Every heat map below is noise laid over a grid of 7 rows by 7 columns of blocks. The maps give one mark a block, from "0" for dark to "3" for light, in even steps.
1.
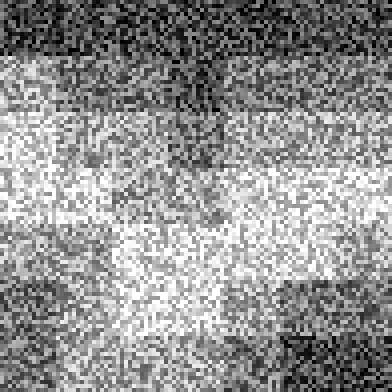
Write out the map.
0000000
2110111
3221222
3322333
2233332
1233211
1222100
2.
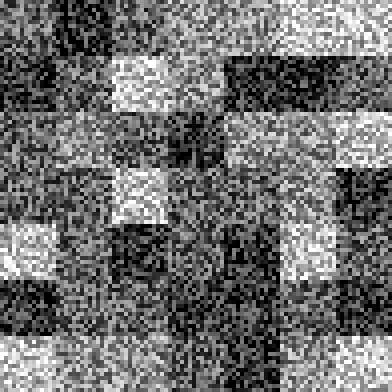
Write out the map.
1012233
0132001
1210223
1131120
3101031
0110010
3221023
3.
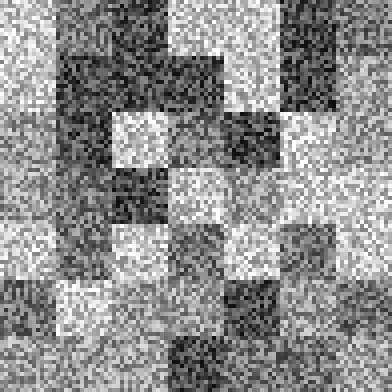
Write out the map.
3103301
3000302
2031032
2103233
3131313
1322021
2220112
